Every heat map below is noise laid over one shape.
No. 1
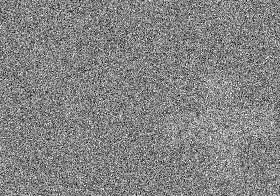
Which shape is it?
cross
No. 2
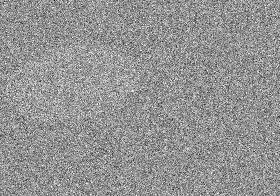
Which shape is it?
ellipse
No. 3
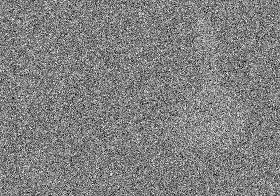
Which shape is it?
lollipop
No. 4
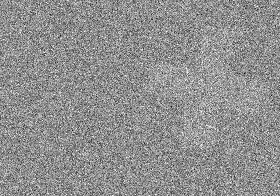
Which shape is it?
cross
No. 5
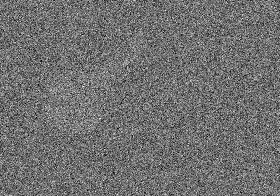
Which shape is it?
lollipop
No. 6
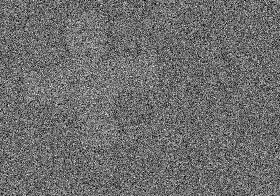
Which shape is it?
cross
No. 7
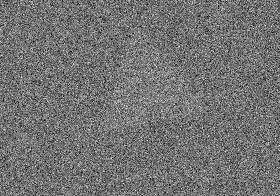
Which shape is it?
triangle
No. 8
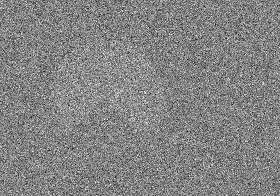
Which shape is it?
disc with a wedge cut out
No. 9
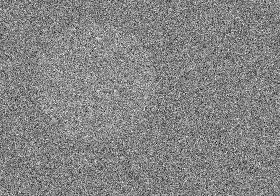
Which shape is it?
disc
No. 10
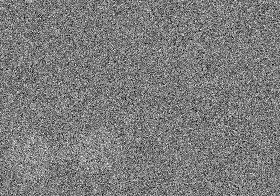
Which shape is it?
dumbbell
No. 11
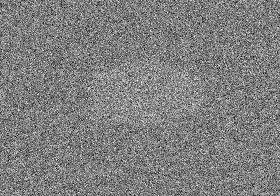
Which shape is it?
ellipse
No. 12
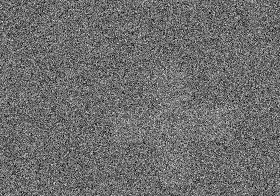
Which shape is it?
cross
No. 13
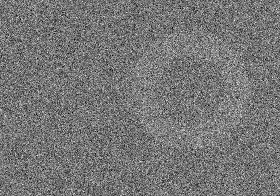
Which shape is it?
ring
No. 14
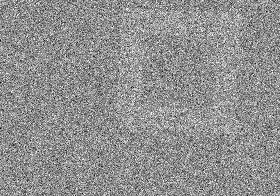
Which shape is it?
square frame
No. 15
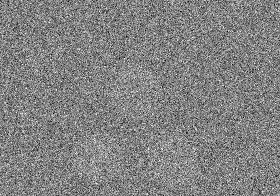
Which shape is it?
three dots
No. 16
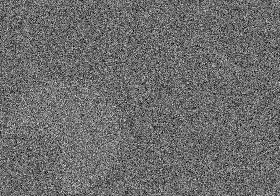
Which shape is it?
disc with a wedge cut out
